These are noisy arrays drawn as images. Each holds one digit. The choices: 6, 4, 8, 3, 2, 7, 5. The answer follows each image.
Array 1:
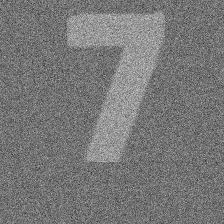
7
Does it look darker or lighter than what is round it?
lighter
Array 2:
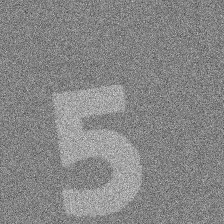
5
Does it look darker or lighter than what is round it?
lighter
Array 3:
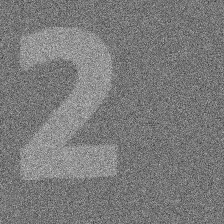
2
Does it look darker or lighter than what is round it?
lighter
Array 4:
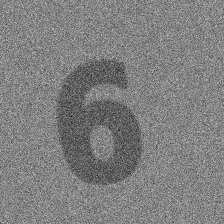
6
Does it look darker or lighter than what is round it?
darker
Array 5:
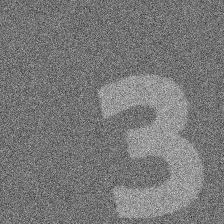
3
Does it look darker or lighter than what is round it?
lighter
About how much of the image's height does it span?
two thirds
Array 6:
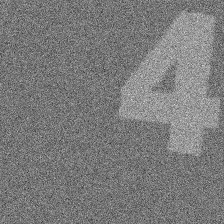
4
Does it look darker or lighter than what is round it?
lighter
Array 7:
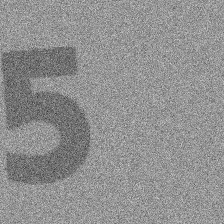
5
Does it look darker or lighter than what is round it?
darker
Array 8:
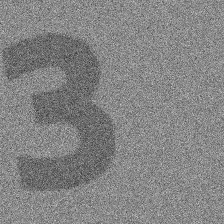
3
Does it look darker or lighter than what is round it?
darker
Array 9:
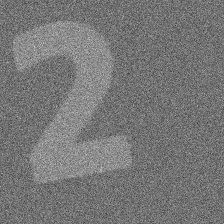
2
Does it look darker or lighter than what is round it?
lighter
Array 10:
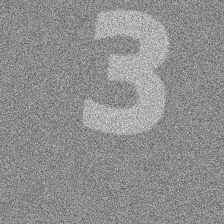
3
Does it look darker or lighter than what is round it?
lighter
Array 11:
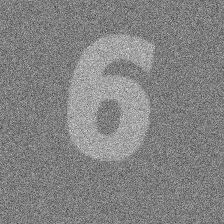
6
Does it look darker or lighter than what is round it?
lighter
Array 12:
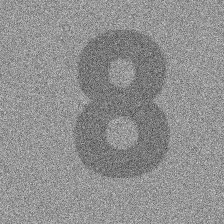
8
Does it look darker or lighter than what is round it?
darker
